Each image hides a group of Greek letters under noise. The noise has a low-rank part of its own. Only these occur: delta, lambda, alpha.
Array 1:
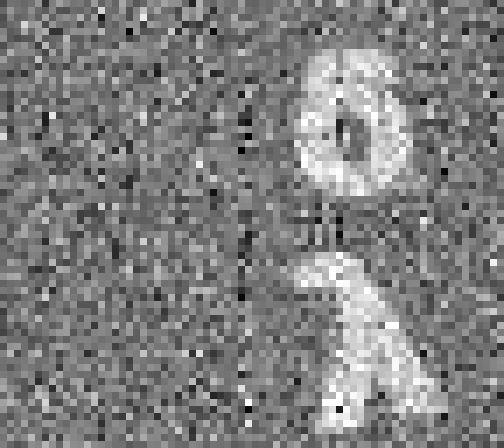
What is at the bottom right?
lambda
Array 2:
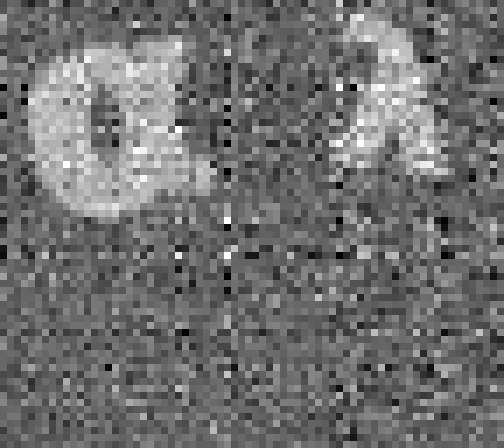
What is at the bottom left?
nothing
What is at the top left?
alpha
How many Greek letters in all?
2
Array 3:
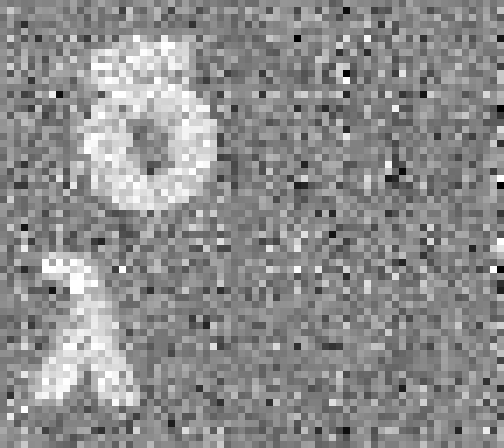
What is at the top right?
nothing
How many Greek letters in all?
2
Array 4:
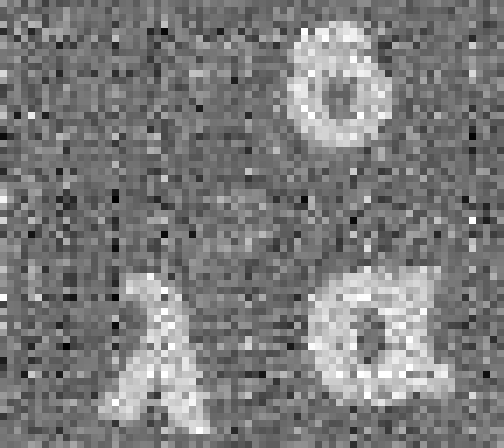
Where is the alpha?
bottom right
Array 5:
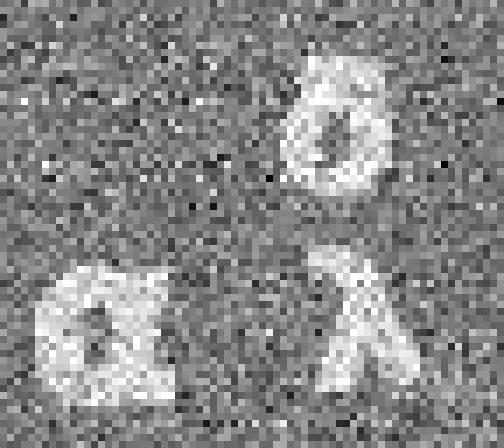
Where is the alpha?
bottom left
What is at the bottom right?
lambda
